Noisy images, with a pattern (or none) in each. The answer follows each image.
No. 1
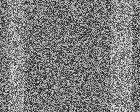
bands of columns
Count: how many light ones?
2
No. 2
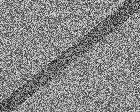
a diagonal band
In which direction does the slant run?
bottom left to top right
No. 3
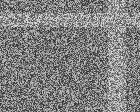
bands of rows crossing bands of columns
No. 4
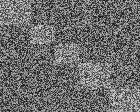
blocks along the diagonal
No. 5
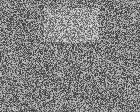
one block
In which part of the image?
top middle
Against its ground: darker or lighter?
lighter
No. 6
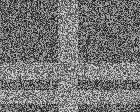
bands of rows crossing bands of columns
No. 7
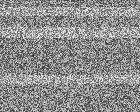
bands of rows
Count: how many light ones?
3
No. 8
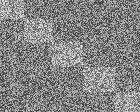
blocks along the diagonal
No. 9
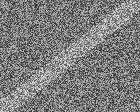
a diagonal band
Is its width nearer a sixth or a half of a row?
a sixth
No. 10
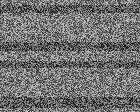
bands of rows
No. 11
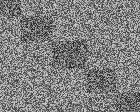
blocks along the diagonal
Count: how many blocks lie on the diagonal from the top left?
5
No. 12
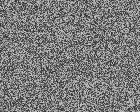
only noise
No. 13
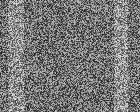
bands of columns
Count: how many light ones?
2
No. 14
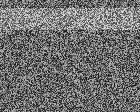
one band of rows
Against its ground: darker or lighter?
lighter
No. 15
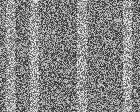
bands of columns
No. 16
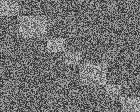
blocks along the diagonal
